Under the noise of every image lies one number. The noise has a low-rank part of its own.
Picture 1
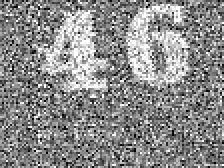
46
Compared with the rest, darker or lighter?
lighter
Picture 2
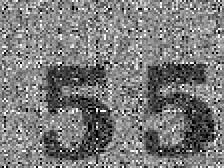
55
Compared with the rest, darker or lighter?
darker
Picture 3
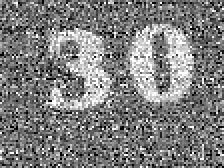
30
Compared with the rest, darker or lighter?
lighter
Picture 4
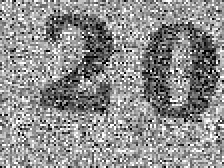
20
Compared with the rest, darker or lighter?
darker
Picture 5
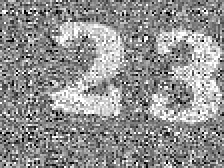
23
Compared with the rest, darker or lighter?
lighter
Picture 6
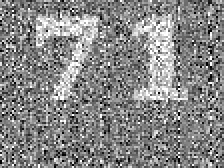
71
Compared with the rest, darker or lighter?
lighter
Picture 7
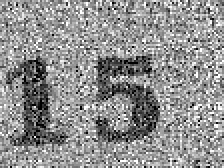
15
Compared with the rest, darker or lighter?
darker
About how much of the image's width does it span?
two thirds
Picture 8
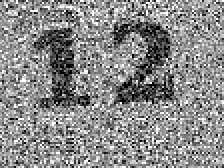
12
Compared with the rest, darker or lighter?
darker
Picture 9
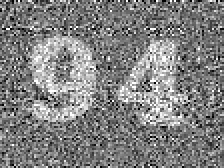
94
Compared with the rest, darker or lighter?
lighter
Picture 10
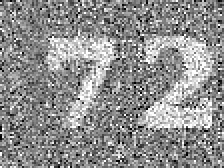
72
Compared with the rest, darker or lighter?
lighter
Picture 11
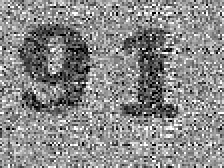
91
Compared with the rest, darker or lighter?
darker
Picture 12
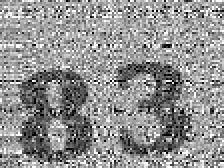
83
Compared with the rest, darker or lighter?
darker
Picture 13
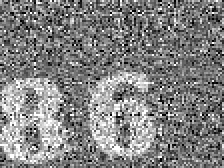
86
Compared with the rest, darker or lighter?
lighter
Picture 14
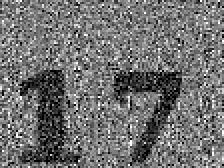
17
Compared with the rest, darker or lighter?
darker
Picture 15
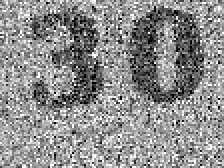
30
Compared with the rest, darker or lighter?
darker
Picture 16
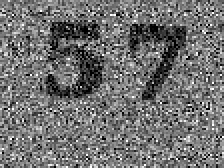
57
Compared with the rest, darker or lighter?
darker
